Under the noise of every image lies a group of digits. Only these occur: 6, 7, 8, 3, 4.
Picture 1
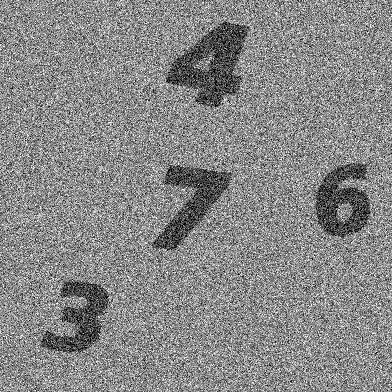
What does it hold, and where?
top middle: dark 4; centre: dark 7; middle right: dark 6; bottom left: dark 3
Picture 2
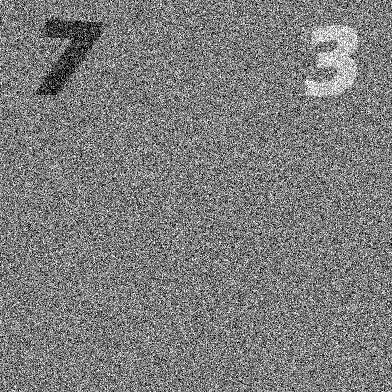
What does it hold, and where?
top left: dark 7; top right: light 3
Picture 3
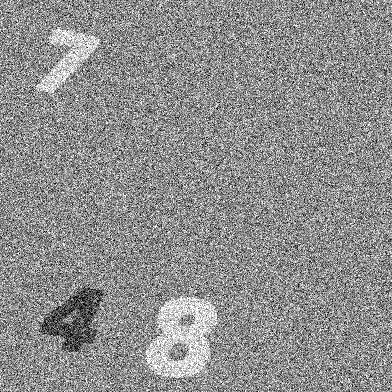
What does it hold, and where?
top left: light 7; bottom left: dark 4; bottom middle: light 8
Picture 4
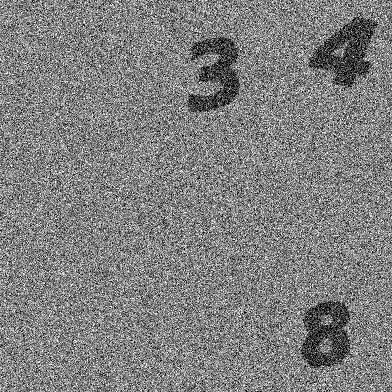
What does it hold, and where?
top middle: dark 3; top right: dark 4; bottom right: dark 8
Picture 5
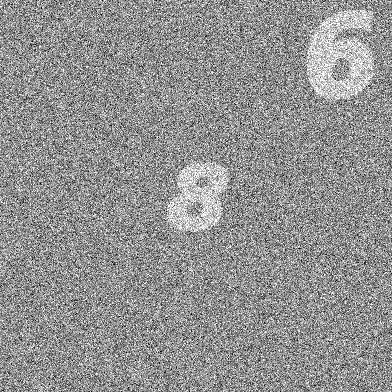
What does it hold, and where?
top right: light 6; centre: light 8
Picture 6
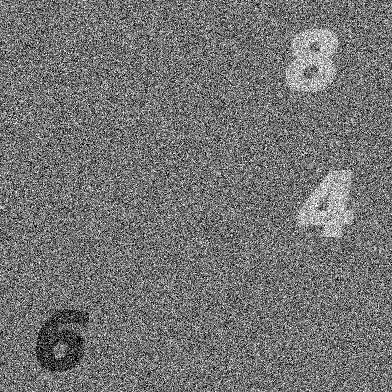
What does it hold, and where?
top right: light 8; middle right: light 4; bottom left: dark 6
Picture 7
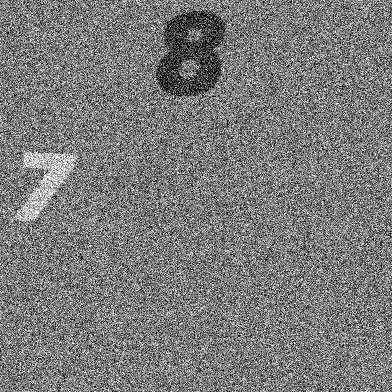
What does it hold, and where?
top middle: dark 8; middle left: light 7
